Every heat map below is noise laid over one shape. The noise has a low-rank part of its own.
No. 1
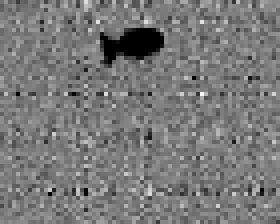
fish
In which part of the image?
top middle
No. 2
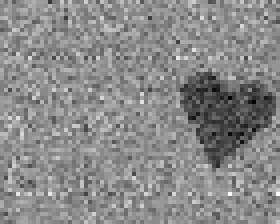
heart
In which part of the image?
middle right
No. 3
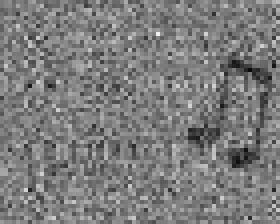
pair of musical notes
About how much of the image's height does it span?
half
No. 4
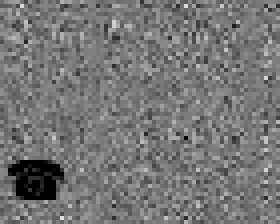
telephone
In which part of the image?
bottom left
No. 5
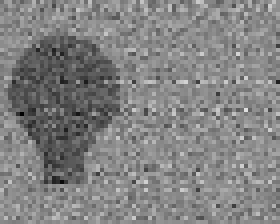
light bulb
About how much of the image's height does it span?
two thirds
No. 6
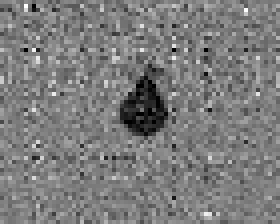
pear
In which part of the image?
centre
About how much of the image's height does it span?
a third
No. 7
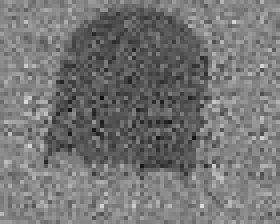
ghost
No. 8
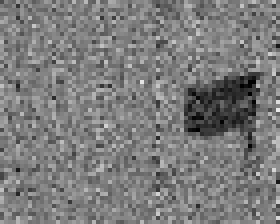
flag
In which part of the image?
middle right
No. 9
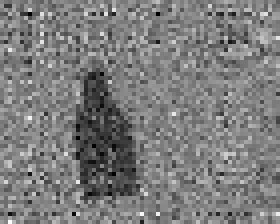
bottle
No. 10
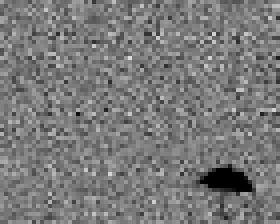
umbrella
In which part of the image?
bottom right
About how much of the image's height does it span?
a quarter
